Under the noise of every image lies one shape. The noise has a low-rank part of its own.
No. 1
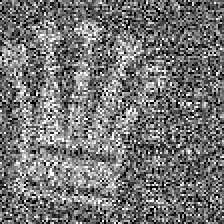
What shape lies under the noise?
chess queen
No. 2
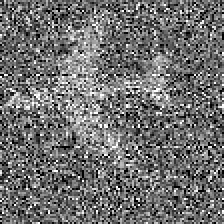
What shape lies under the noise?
airplane
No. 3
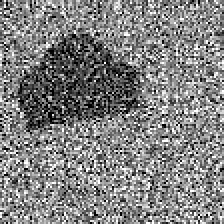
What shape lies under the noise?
cloud
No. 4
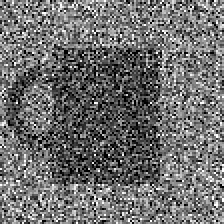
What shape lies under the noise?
cup
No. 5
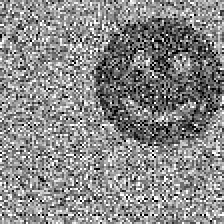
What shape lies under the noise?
smiling face
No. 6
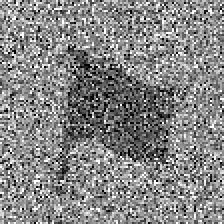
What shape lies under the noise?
flag
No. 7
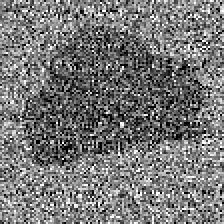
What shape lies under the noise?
cloud
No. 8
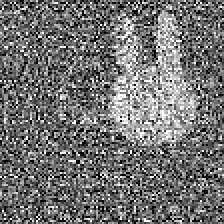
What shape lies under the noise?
rabbit's head
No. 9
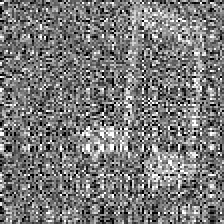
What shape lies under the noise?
pair of musical notes
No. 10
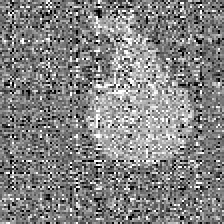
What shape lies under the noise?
pear
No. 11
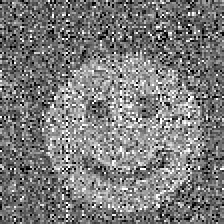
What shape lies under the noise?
smiling face
